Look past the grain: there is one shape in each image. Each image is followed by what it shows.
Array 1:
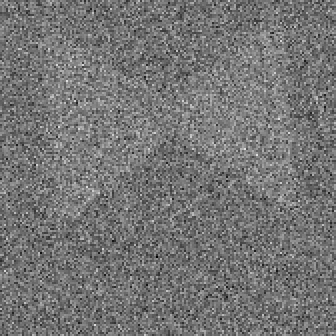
light bow tie
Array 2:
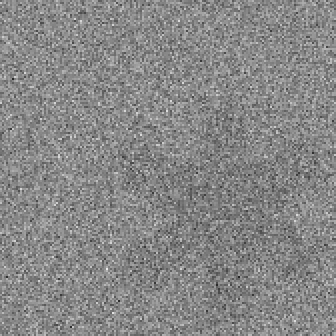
dark asterisk
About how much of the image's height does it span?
two thirds
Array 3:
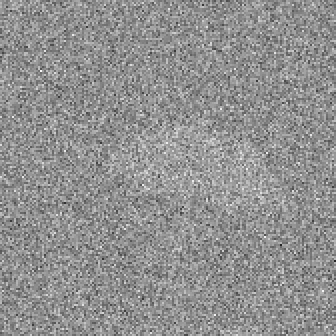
light umbrella
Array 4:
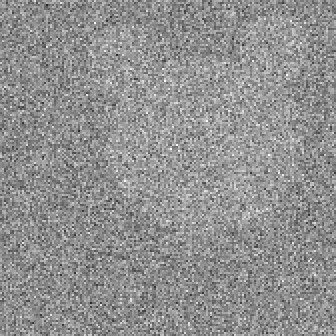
light bear's head
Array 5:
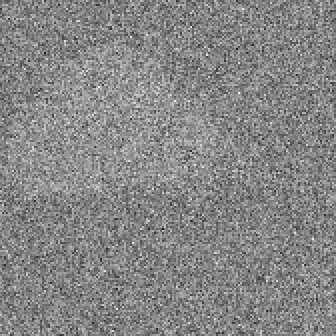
light cloud
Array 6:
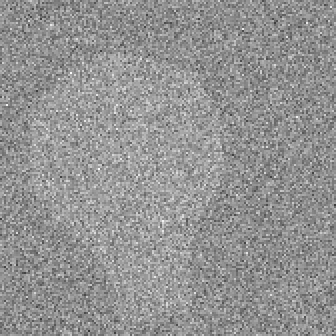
light light bulb
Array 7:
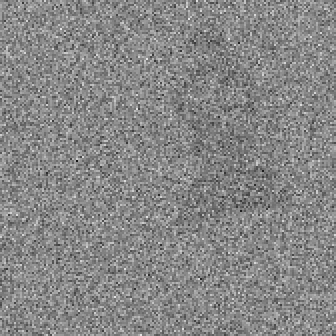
dark chess bishop
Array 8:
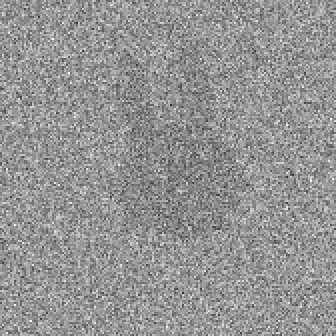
dark rabbit's head
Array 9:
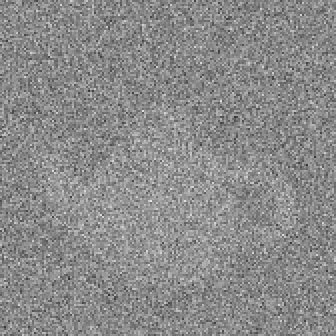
light teapot
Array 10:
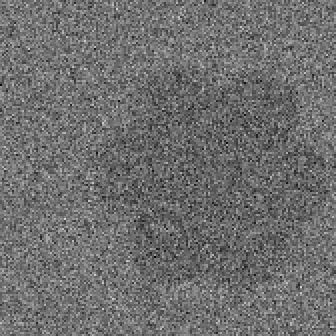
dark flower
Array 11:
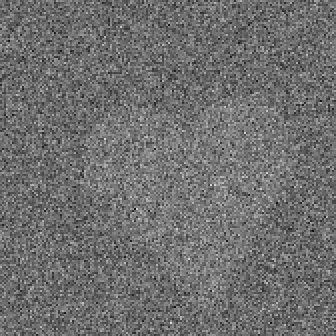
light heart
